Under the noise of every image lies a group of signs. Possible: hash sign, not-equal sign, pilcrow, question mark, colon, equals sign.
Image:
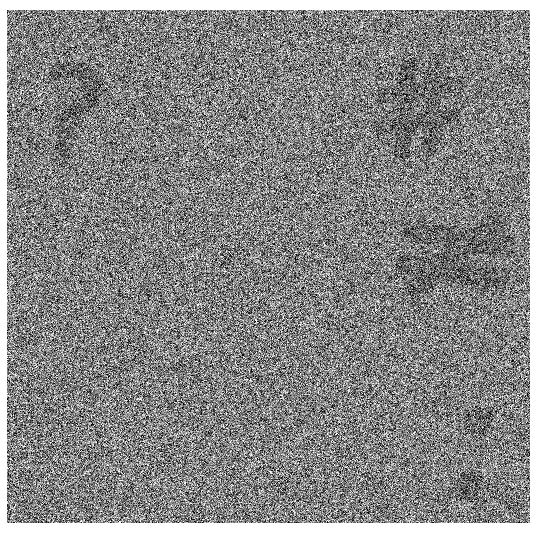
top left: question mark; top right: hash sign; middle right: not-equal sign; bottom right: colon
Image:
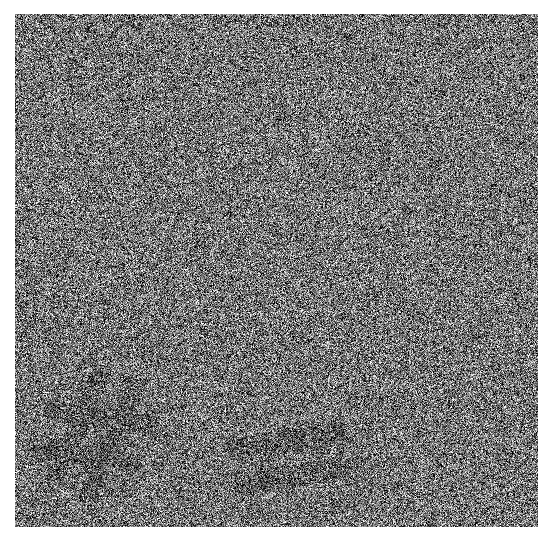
bottom left: hash sign; bottom middle: equals sign
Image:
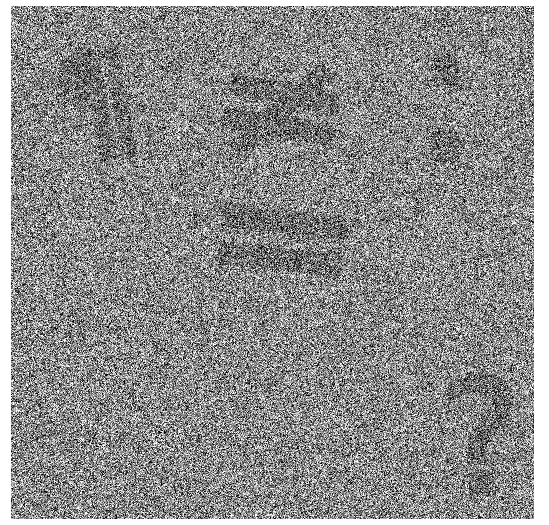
top left: pilcrow; top middle: not-equal sign; top right: colon; centre: equals sign; bottom right: question mark
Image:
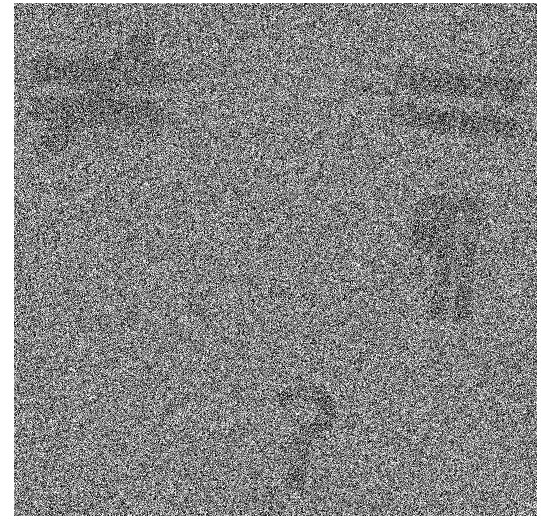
top left: not-equal sign; top right: equals sign; middle right: pilcrow; bottom middle: question mark
